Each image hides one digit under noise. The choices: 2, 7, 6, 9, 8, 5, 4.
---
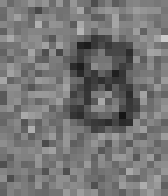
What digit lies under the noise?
8
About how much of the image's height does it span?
half
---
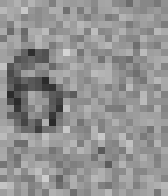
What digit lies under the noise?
6
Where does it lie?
middle left
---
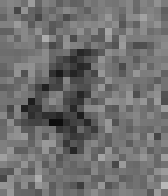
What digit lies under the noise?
4
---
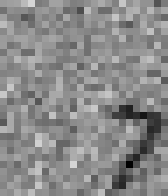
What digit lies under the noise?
7
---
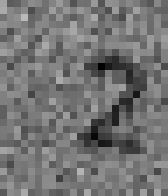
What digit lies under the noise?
2
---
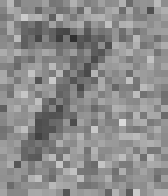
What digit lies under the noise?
7
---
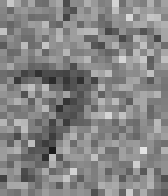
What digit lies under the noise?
7
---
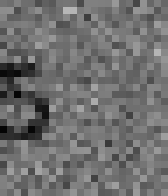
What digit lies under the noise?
5
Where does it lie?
middle left
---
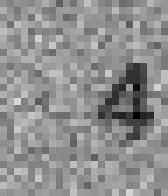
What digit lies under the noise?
4
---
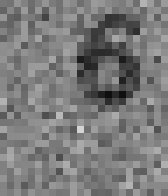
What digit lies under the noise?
6
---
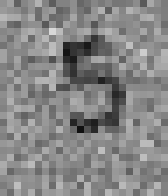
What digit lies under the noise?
5
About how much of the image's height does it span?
half
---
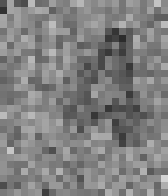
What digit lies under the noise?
4
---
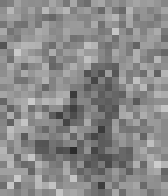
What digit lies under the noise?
4
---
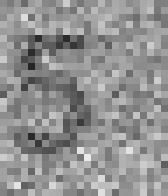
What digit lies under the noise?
5
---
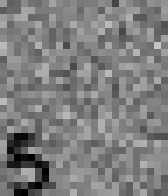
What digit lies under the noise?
5
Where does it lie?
bottom left
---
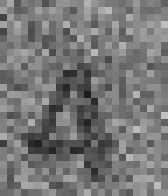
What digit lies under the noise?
4
